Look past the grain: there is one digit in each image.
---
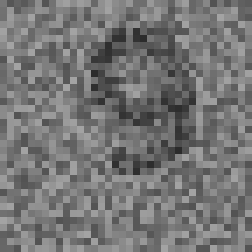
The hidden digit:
9
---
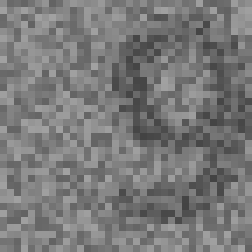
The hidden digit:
9
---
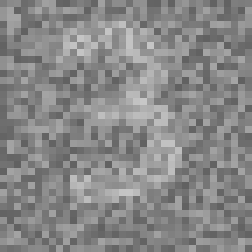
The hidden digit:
3
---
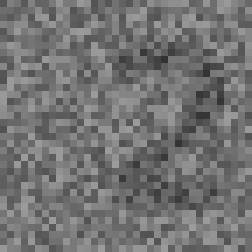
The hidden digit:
2
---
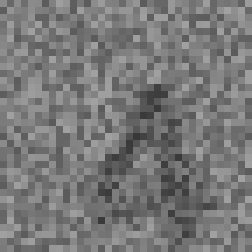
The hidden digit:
4
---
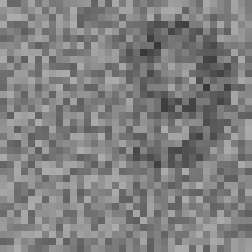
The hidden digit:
9
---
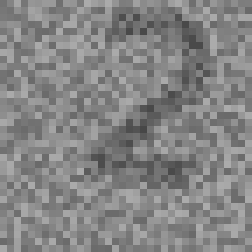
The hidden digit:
2
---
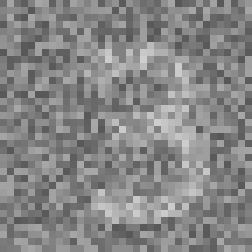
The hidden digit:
3
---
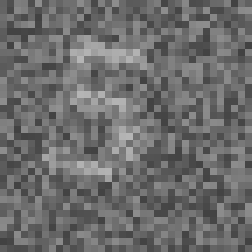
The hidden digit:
5
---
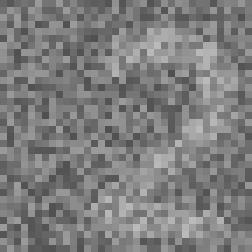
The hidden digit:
2
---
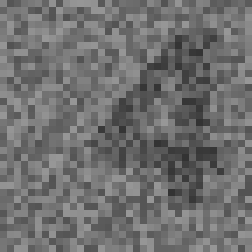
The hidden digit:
4
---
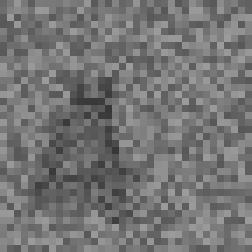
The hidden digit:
4
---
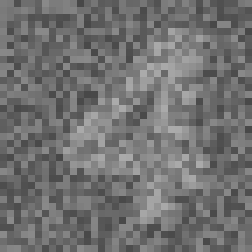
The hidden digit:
4
